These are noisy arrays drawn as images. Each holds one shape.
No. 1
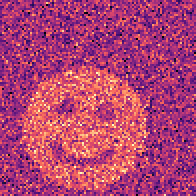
smiling face
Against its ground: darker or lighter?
lighter
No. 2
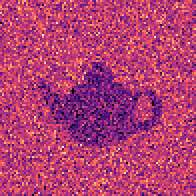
teapot
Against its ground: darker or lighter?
darker
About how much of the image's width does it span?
two thirds
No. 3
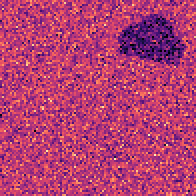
cloud
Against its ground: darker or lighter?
darker
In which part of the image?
top right
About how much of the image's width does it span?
a third
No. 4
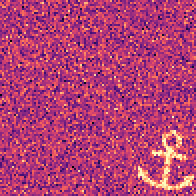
anchor
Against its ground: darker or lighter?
lighter
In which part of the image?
bottom right
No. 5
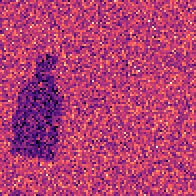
bottle
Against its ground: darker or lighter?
darker
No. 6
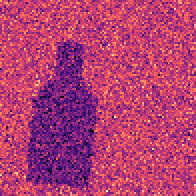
bottle
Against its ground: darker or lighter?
darker
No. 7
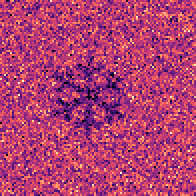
snowflake
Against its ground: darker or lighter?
darker
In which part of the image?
centre
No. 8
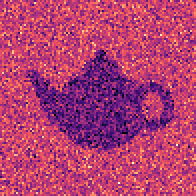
teapot
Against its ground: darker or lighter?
darker
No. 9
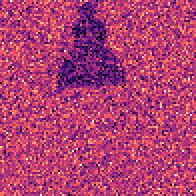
chess pawn
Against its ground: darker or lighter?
darker
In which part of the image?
top middle
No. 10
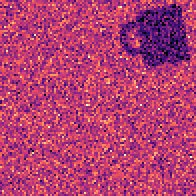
cup
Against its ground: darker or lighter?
darker
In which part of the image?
top right
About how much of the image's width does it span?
a third
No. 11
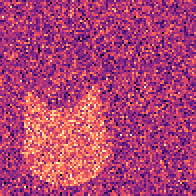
cat's head
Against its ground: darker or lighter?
lighter
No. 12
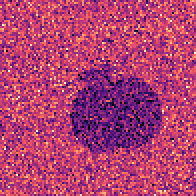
apple
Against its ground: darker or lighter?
darker
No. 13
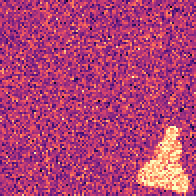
chess pawn
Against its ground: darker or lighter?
lighter
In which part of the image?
bottom right
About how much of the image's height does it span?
a third
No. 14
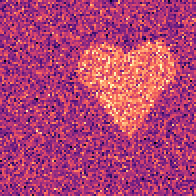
heart
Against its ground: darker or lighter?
lighter
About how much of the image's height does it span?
half
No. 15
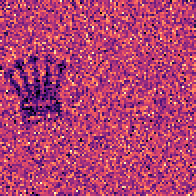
chess queen
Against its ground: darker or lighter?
darker
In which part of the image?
middle left
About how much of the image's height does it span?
a third
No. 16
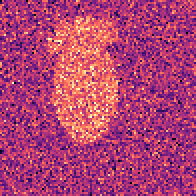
footprint
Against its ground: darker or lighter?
lighter
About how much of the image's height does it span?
two thirds
